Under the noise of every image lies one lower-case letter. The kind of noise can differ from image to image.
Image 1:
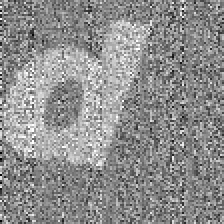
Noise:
columns of uneven size
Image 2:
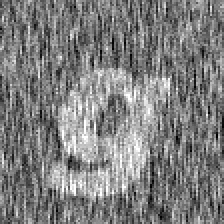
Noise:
streaked along the columns
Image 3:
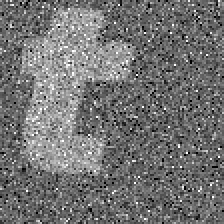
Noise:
heavy tails
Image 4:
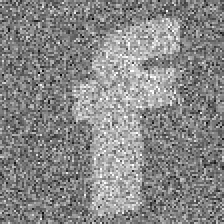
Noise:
independent entries
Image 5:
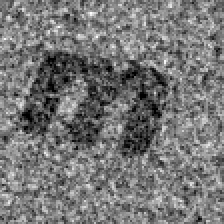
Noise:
blotchy
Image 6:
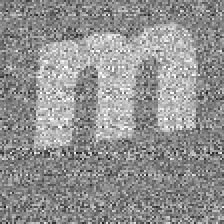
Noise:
rows of uneven size
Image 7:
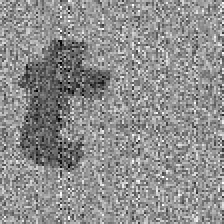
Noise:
columns of uneven size
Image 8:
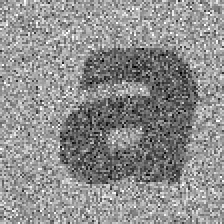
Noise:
independent entries
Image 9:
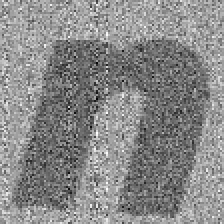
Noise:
columns of uneven size
